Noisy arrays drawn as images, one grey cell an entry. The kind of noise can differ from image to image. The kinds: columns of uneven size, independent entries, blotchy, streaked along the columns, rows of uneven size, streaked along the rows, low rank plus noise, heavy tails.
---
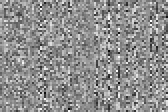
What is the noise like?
columns of uneven size
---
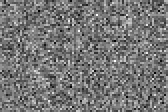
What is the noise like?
low rank plus noise
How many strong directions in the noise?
five to eight
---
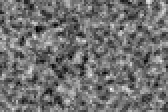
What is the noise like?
blotchy
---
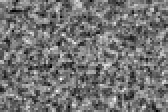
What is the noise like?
blotchy
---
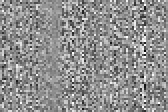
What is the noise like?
columns of uneven size
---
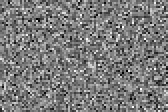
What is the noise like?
independent entries
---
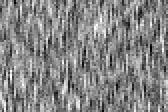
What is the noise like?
streaked along the columns
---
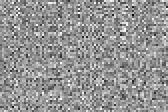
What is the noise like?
low rank plus noise
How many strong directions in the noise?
two
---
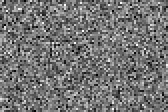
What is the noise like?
independent entries
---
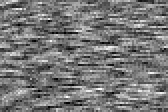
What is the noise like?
streaked along the rows
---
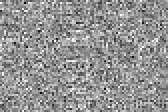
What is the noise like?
low rank plus noise
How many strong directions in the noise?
five to eight
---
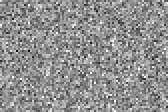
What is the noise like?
independent entries
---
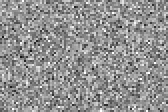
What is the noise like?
independent entries
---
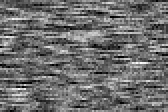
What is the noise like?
streaked along the rows
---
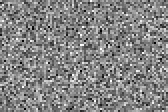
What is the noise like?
independent entries
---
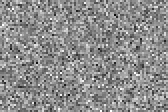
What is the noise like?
independent entries
